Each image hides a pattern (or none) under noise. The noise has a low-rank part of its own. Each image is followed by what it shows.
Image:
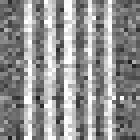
bands of columns
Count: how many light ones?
5
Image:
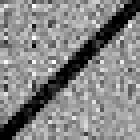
a diagonal band
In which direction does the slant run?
bottom left to top right
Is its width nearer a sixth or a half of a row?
a sixth
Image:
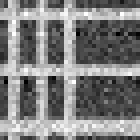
bands of rows crossing bands of columns
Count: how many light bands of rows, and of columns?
3 and 3
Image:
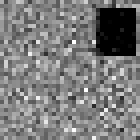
one block
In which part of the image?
top right
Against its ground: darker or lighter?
darker
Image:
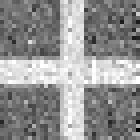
bands of rows crossing bands of columns
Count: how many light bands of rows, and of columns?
1 and 1
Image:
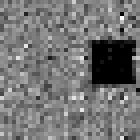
one block
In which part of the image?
middle right
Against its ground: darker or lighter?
darker
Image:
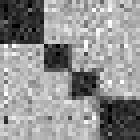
blocks along the diagonal
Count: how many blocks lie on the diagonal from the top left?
4
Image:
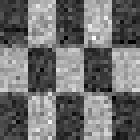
a checkerboard
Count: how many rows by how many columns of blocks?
3 by 5
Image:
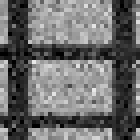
bands of rows crossing bands of columns
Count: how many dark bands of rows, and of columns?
2 and 2
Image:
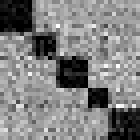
blocks along the diagonal
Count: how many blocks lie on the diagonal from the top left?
5
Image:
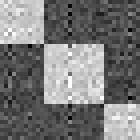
blocks along the diagonal
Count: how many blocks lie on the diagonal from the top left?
3
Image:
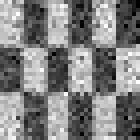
a checkerboard
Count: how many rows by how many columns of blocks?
3 by 6
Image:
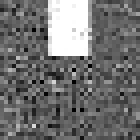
one block
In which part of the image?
top middle
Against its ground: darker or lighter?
lighter
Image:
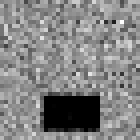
one block
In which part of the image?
bottom middle
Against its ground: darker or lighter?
darker
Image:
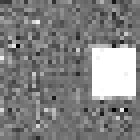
one block
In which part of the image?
middle right
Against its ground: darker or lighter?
lighter
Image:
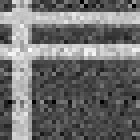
bands of rows crossing bands of columns
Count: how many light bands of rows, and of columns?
2 and 1
